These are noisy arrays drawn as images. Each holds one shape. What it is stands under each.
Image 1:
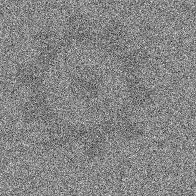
gear
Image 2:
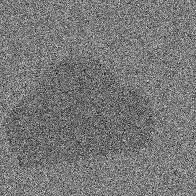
cloud
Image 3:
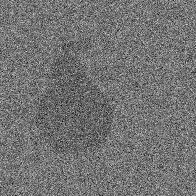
pear
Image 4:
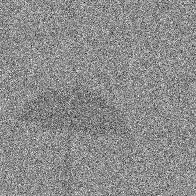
umbrella
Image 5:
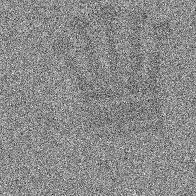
chess queen
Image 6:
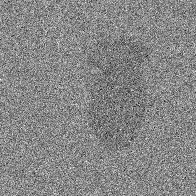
footprint
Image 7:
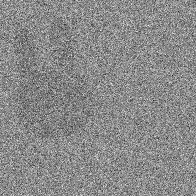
rabbit's head
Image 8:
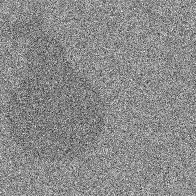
pear
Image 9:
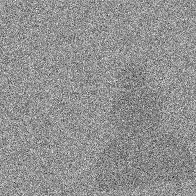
chess pawn
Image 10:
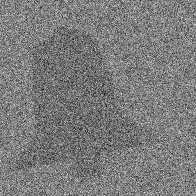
bell
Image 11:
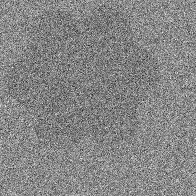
flower
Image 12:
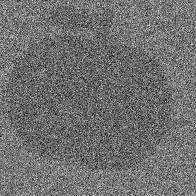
apple
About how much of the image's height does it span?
nearly all
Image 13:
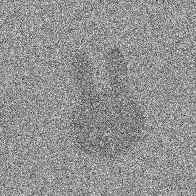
rabbit's head
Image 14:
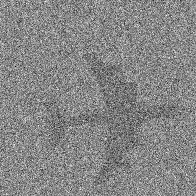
airplane
